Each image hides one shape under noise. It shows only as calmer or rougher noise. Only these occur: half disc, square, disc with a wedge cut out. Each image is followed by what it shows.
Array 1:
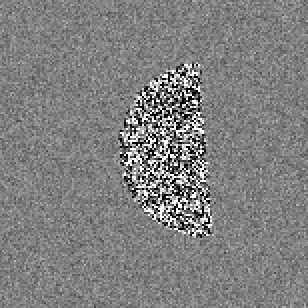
rough half disc
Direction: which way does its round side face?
left
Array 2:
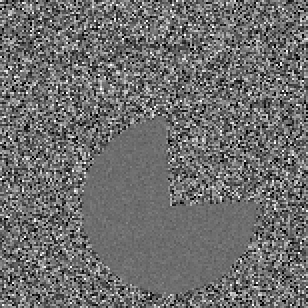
calm disc with a wedge cut out
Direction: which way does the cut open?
up and right
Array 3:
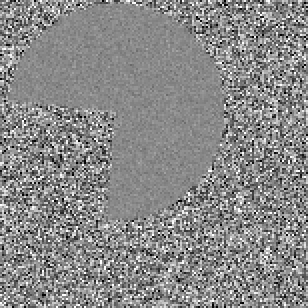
calm disc with a wedge cut out
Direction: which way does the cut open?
down and left
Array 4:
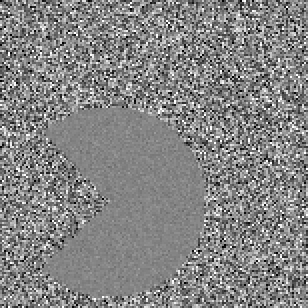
calm disc with a wedge cut out
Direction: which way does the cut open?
left
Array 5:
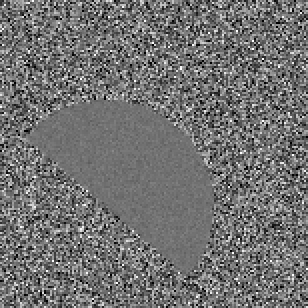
calm half disc
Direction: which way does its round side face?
up and right
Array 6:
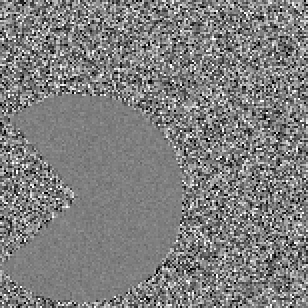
calm disc with a wedge cut out
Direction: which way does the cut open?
left
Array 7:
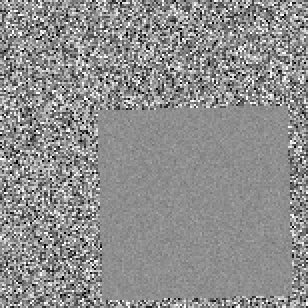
calm square
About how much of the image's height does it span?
two thirds
